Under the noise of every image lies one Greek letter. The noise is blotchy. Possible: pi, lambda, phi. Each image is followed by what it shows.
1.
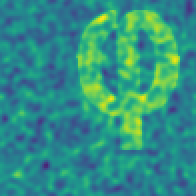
light phi
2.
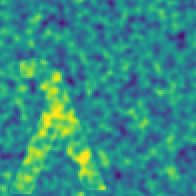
light lambda
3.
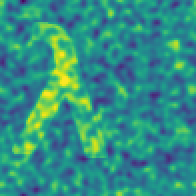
light lambda
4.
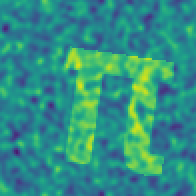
light pi
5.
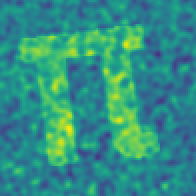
light pi
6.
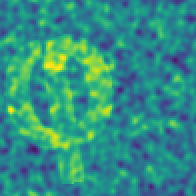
light phi
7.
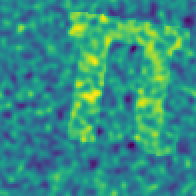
light pi
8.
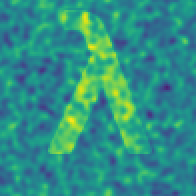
light lambda
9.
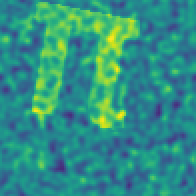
light pi
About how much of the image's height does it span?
two thirds
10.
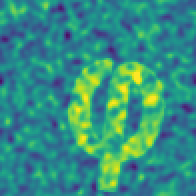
light phi
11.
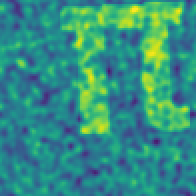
light pi
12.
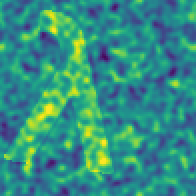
light lambda
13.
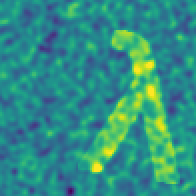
light lambda
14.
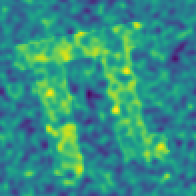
light pi
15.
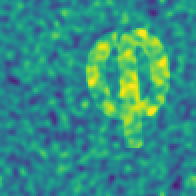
light phi
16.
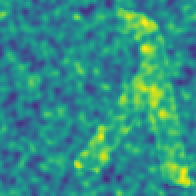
light lambda
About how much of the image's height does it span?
nearly all
